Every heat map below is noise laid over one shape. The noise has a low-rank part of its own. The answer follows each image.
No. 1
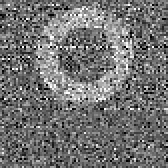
ring
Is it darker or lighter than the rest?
lighter
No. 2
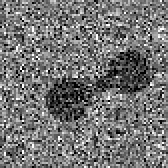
dumbbell
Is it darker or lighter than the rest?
darker
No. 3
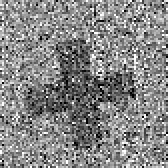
cross
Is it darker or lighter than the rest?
darker
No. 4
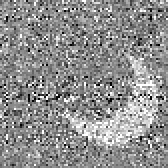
crescent
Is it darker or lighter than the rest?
lighter
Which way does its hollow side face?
up and left
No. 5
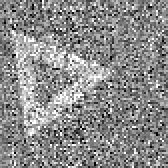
triangle frame
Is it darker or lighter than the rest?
lighter
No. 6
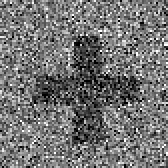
cross
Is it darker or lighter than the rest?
darker
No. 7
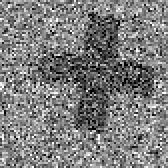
cross
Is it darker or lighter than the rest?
darker
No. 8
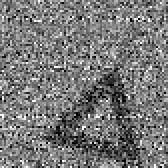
triangle frame
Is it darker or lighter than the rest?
darker
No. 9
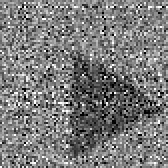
triangle
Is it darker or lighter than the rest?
darker
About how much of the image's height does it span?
two thirds
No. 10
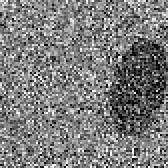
ellipse
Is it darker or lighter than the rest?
darker
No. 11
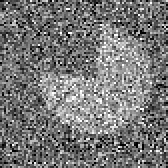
disc with a wedge cut out
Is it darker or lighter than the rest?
lighter
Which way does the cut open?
up and left
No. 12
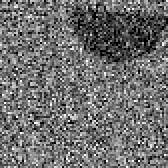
half disc
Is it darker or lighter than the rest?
darker
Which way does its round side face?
down
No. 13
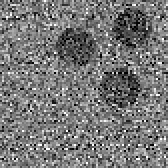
three dots
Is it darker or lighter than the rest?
darker
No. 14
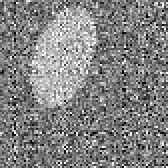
ellipse
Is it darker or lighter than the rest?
lighter
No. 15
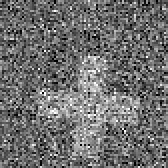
cross
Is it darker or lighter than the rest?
lighter
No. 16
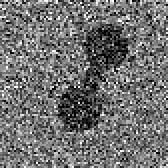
dumbbell
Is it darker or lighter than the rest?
darker
